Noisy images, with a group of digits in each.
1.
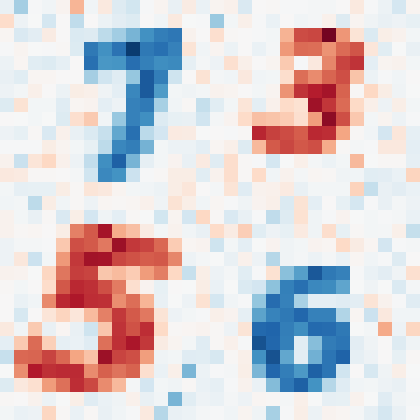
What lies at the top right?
3
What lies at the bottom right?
6
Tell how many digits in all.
4
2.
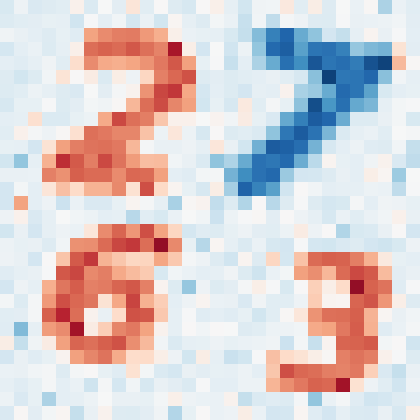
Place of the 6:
bottom left
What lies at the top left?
2
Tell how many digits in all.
4
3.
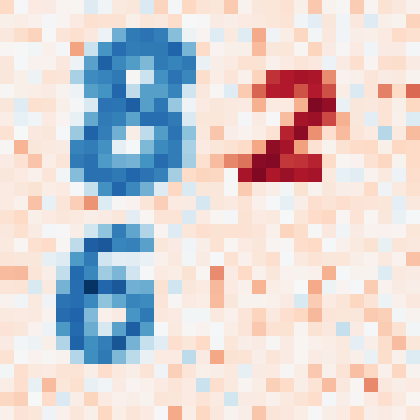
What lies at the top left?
8
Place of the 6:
bottom left
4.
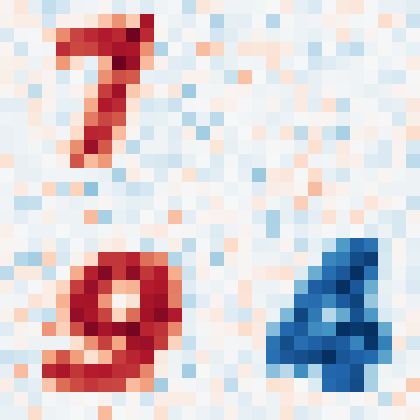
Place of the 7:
top left
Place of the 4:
bottom right
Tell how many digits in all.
3
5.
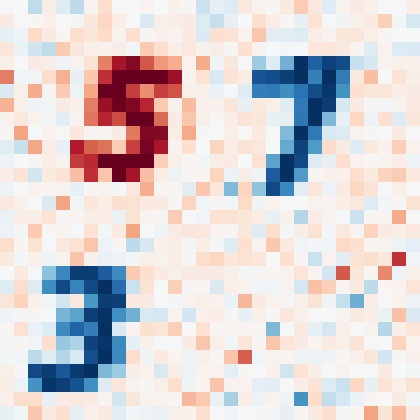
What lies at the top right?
7
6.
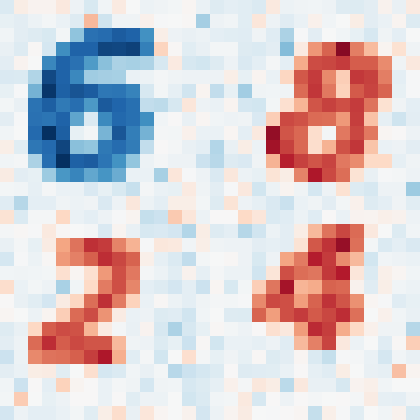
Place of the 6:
top left
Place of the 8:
top right
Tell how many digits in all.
4
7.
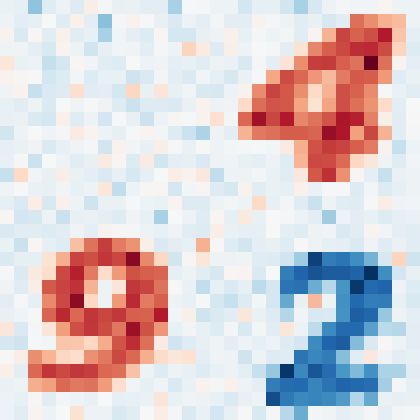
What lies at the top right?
4
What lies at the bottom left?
9
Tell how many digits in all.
3
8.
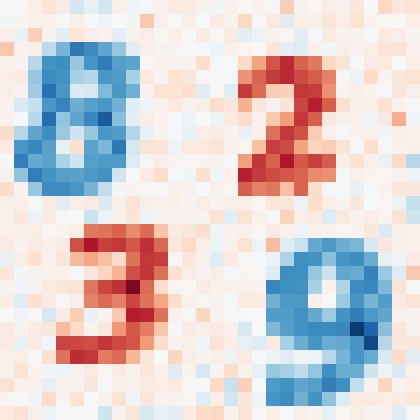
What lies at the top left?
8
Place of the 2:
top right
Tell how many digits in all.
4
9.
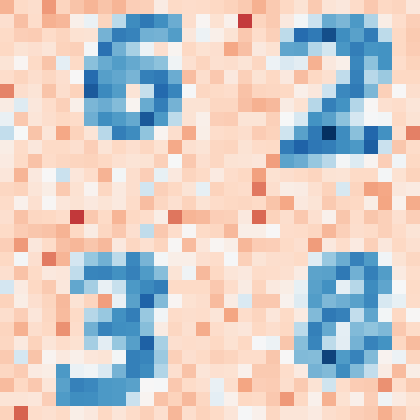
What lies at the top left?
6
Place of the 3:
bottom left
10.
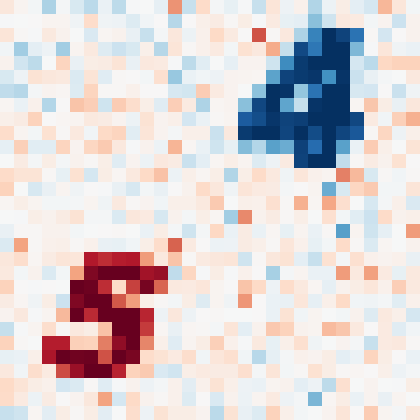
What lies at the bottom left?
5
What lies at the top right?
4
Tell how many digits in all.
2
